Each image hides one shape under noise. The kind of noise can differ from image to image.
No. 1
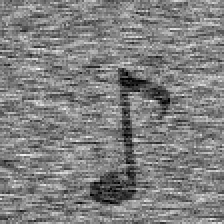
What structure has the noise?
streaked along the rows
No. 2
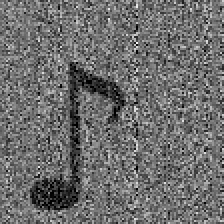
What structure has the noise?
columns of uneven size
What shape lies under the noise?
musical note
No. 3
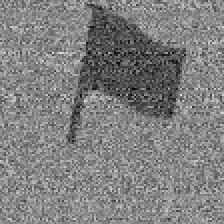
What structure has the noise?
rows of uneven size
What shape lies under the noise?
flag
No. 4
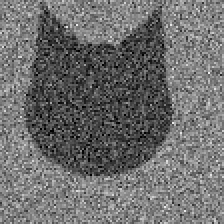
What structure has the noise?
independent entries
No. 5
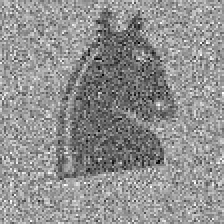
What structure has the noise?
low rank plus noise
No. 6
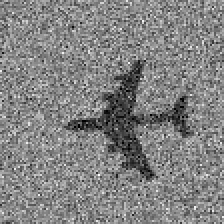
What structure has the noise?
independent entries
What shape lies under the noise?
airplane
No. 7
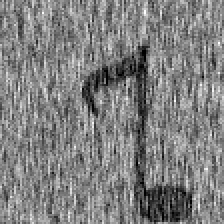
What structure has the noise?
streaked along the columns
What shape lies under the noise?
musical note
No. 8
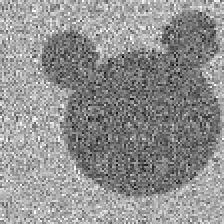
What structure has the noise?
low rank plus noise
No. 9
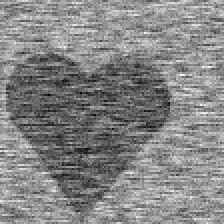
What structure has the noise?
streaked along the rows
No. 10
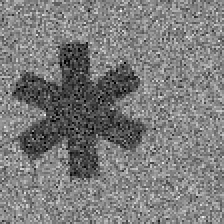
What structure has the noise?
independent entries
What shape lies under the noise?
asterisk
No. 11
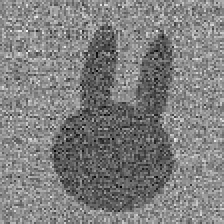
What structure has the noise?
low rank plus noise
